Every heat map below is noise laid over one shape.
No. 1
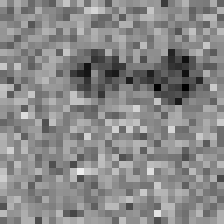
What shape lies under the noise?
dumbbell
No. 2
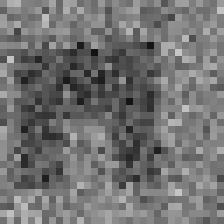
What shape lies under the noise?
square with a notch
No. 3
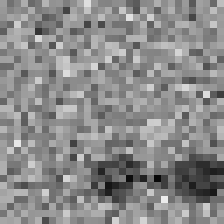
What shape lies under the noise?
dumbbell
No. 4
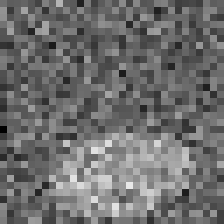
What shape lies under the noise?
ellipse
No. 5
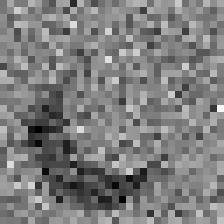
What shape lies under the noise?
crescent
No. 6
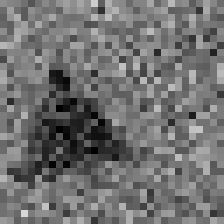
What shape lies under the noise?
triangle
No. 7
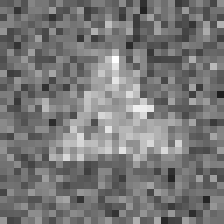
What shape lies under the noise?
triangle
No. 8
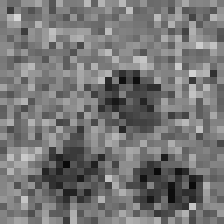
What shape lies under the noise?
three dots
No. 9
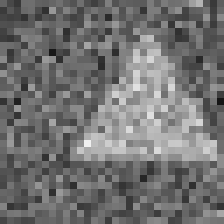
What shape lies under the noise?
triangle
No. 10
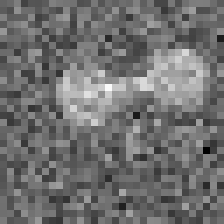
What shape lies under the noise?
dumbbell
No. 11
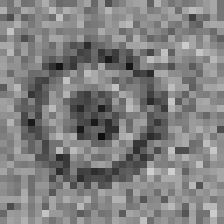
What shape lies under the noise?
bullseye
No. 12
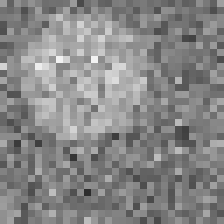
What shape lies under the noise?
disc
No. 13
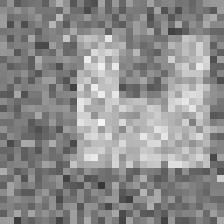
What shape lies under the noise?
square with a notch
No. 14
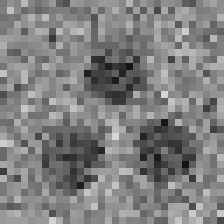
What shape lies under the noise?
three dots
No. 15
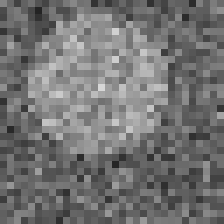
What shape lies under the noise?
disc
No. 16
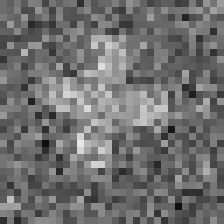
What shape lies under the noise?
cross
